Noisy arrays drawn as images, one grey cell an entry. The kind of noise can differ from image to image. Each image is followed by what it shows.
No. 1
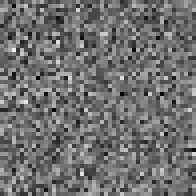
low rank plus noise
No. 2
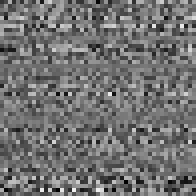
rows of uneven size
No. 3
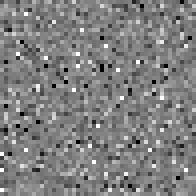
heavy tails
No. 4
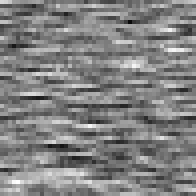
streaked along the rows
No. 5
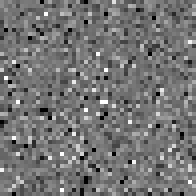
heavy tails
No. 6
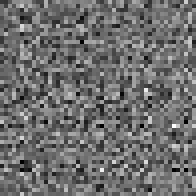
low rank plus noise
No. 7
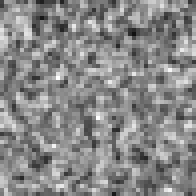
blotchy
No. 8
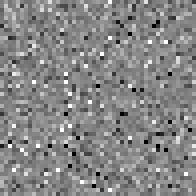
heavy tails
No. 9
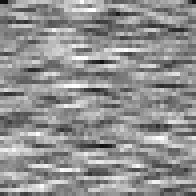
streaked along the rows
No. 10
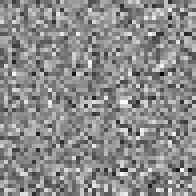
low rank plus noise
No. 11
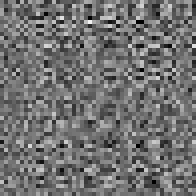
low rank plus noise
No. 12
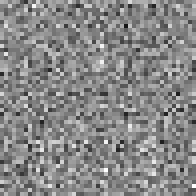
low rank plus noise
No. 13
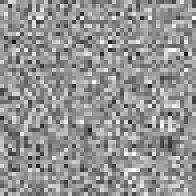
low rank plus noise
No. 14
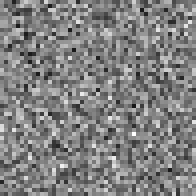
independent entries
